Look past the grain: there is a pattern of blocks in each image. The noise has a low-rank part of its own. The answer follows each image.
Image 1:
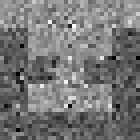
left and right mirror each other
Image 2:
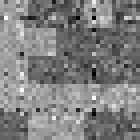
no symmetry
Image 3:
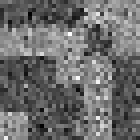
mirrored about the diagonal from the bottom left
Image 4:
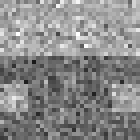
left and right mirror each other
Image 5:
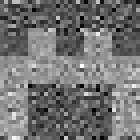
left and right mirror each other
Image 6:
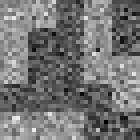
no symmetry
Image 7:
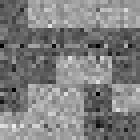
no symmetry
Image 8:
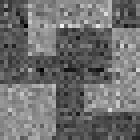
mirrored about the diagonal from the bottom left
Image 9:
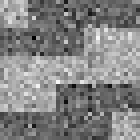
the same after a half turn
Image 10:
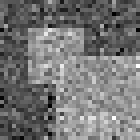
mirrored about the diagonal from the top left
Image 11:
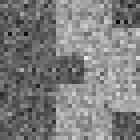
top and bottom mirror each other
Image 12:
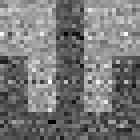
left and right mirror each other
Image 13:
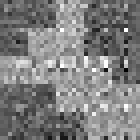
mirrored about the diagonal from the top left
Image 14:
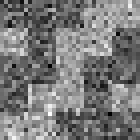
the same after a half turn
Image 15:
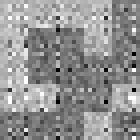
mirrored about the diagonal from the top left
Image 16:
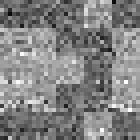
top and bottom mirror each other
